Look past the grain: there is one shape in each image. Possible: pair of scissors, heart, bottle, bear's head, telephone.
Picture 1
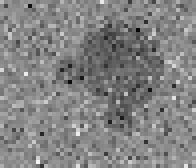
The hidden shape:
bear's head
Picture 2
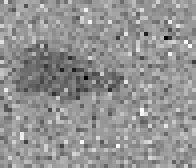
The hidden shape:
bottle
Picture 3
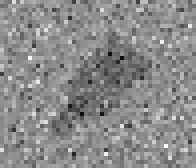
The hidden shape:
bottle
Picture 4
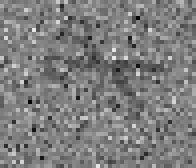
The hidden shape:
pair of scissors
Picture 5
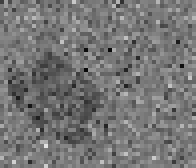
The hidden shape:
telephone
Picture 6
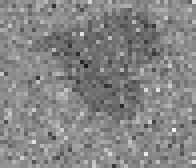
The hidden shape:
heart
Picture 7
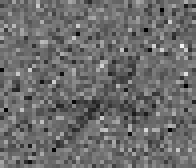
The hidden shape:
pair of scissors
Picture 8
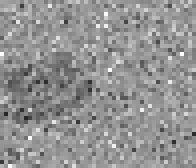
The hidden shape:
telephone
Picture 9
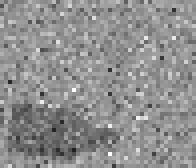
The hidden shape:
bottle
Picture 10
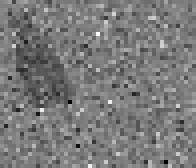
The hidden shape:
bottle
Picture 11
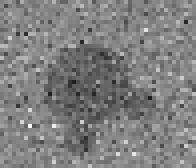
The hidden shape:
bear's head
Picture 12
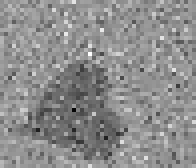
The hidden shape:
heart
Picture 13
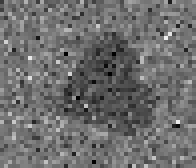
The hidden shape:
heart
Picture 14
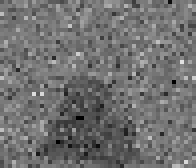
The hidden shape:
heart
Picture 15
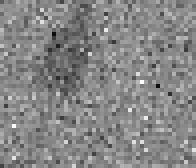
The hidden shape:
bottle
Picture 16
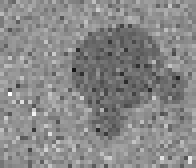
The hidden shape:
bear's head
